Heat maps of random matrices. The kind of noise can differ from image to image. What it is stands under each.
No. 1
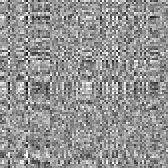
low rank plus noise
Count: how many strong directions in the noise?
one
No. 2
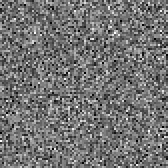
independent entries
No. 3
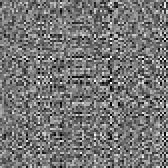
low rank plus noise
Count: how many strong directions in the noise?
two
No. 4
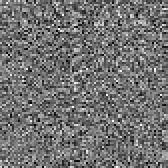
low rank plus noise
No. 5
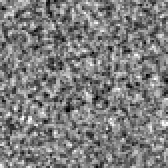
blotchy
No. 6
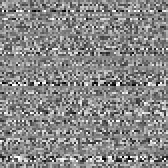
rows of uneven size
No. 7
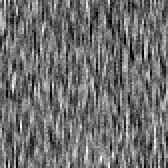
streaked along the columns
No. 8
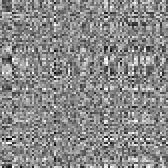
low rank plus noise
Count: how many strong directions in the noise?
two
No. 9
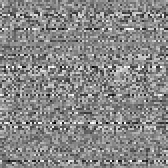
rows of uneven size
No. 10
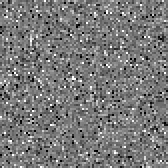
heavy tails
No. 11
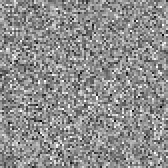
independent entries
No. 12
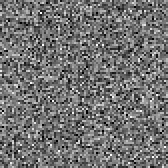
independent entries
